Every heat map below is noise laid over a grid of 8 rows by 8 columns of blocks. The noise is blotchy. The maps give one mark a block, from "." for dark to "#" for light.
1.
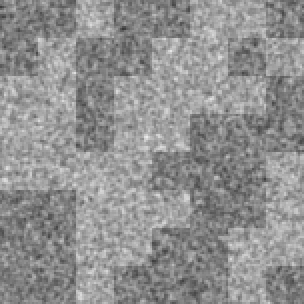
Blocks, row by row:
. . # . . # # .
. # . . # # . #
# # . # # # # .
# # . # # . . .
# # # # . . . #
. . # # # . . #
. . # # . . # #
. . # . . . # .
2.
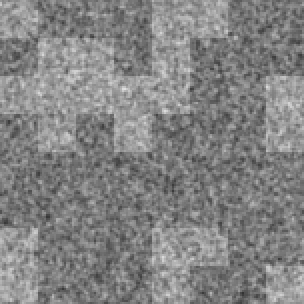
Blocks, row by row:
# . . . # # . .
. # # . # . . .
# # # # # . . #
. # . # . . . #
. . . . . . . .
. . . . . . . .
# . . . # # . .
# . . . # . . #
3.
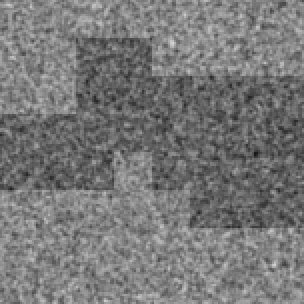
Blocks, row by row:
# # # # # # # #
# # . . # # # #
# # . . . . . .
. . . . . . . .
. . . # . . . .
# # # # # . . .
# # # # # # # #
# # # # # # # #
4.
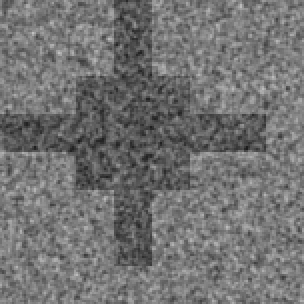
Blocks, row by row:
# # # . # # # #
# # # . # # # #
# # . . . # # #
. . . . . . . #
# # . . . # # #
# # # . # # # #
# # # . # # # #
# # # # # # # #
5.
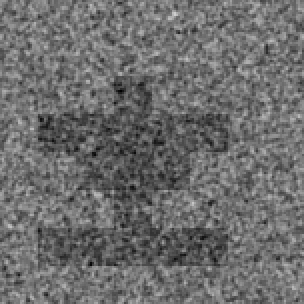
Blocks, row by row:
# # # # # # # #
# # # # # # # #
# # # . # # # #
# . . . . . # #
# # . . . # # #
# # # . # # # #
# . . . . . # #
# # # # # # # #
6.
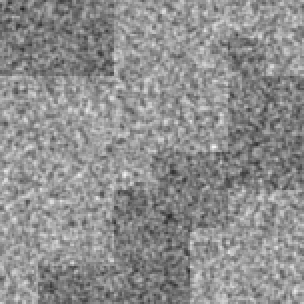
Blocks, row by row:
. . . # # # # #
. . . # # # . #
# # # # # # . .
# # # # # # . .
# # # # . . . .
# # # . . . # #
# # # . . # # #
# . . . . # # #
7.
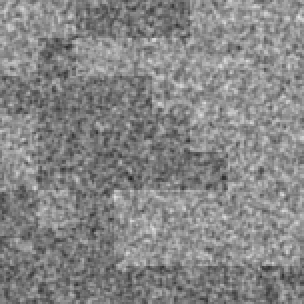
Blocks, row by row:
# # . . . # # #
# . # # # # # #
. . . . # # # #
# . . . . # # #
# . . . . . # #
. # . # # # # #
. . . # # # # #
. . . . . . . .
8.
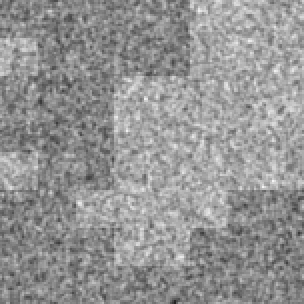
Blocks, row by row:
. . . . . # # #
# . . . . # # #
. . . # # # # #
. . . # # # # #
# . . # # # # #
. . # # # # . .
. . . # # . . .
. . . . . . . .
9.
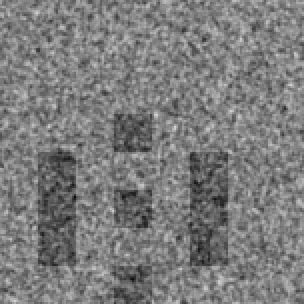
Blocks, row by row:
# # # # # # # #
# # # # # # # #
# # # # # # # #
# # # . # # # #
# . # # # . # #
# . # . # . # #
# . # # # . # #
# # # . # # # #
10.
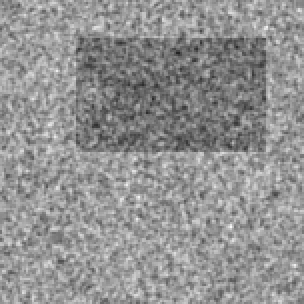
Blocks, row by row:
# # # # # # # #
# # . . . . . #
# # . . . . . #
# # . . . . . #
# # # # # # # #
# # # # # # # #
# # # # # # # #
# # # # # # # #
